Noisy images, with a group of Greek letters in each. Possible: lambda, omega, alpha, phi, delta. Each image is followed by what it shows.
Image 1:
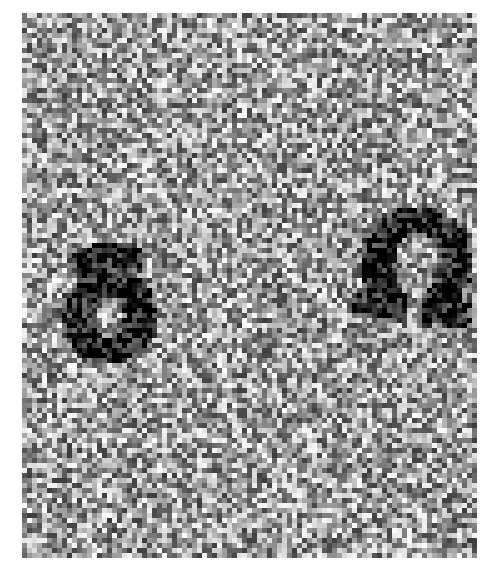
middle left: dark delta; middle right: dark omega
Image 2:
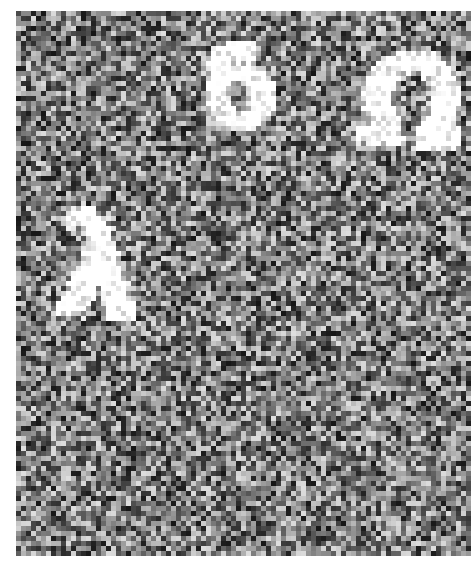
top middle: light delta; top right: light omega; middle left: light lambda
